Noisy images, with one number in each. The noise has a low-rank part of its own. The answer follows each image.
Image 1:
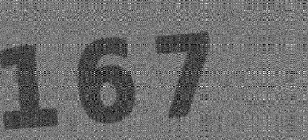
167
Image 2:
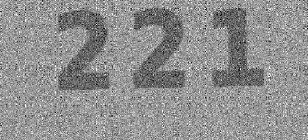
221
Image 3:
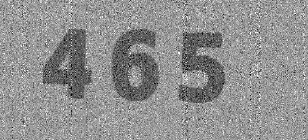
465
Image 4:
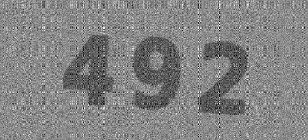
492
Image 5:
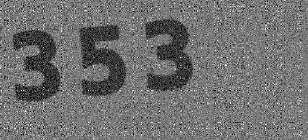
353
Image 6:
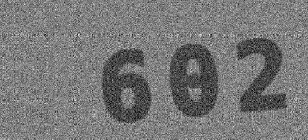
602
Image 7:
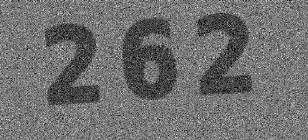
262
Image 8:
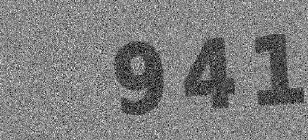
941
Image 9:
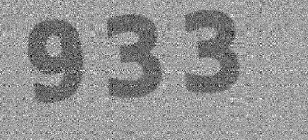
933
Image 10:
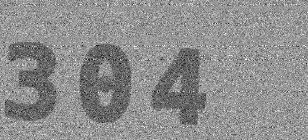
304
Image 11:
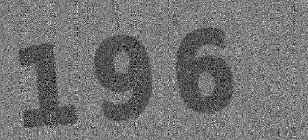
196
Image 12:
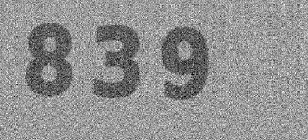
839
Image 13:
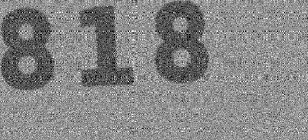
818
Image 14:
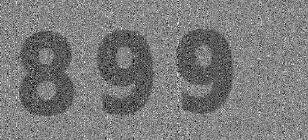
899
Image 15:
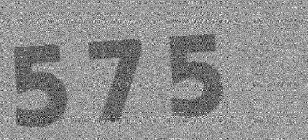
575
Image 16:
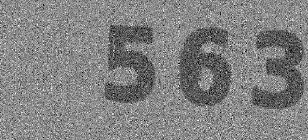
563
